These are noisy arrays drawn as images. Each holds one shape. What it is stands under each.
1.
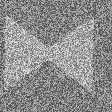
bow tie
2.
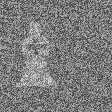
chess bishop
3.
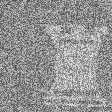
chess rook
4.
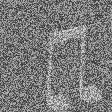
pair of musical notes
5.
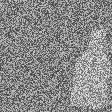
bottle
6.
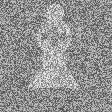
chess bishop
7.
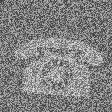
telephone
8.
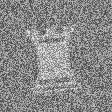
chess rook
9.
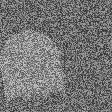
ghost
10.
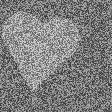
heart
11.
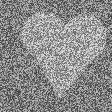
heart
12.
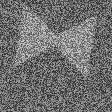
bow tie
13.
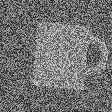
cup
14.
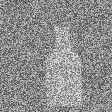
bottle
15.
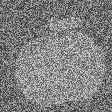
apple
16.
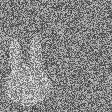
rabbit's head
